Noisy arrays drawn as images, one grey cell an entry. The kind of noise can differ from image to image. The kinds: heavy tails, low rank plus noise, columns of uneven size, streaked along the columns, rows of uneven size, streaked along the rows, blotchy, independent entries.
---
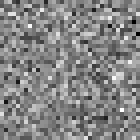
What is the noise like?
independent entries
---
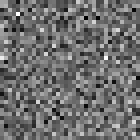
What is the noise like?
low rank plus noise
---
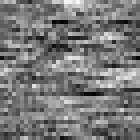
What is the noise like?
streaked along the rows
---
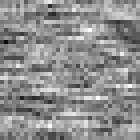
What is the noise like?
streaked along the rows
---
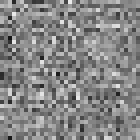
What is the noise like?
low rank plus noise
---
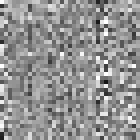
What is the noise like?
columns of uneven size
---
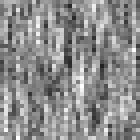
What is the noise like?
streaked along the columns
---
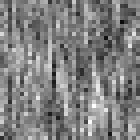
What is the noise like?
streaked along the columns
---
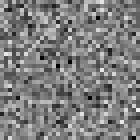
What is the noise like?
independent entries
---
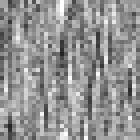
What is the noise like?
streaked along the columns
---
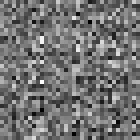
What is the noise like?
columns of uneven size
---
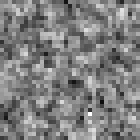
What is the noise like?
blotchy
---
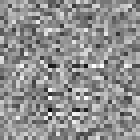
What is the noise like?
low rank plus noise
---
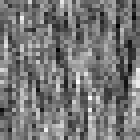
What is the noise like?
streaked along the columns
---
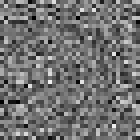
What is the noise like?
low rank plus noise
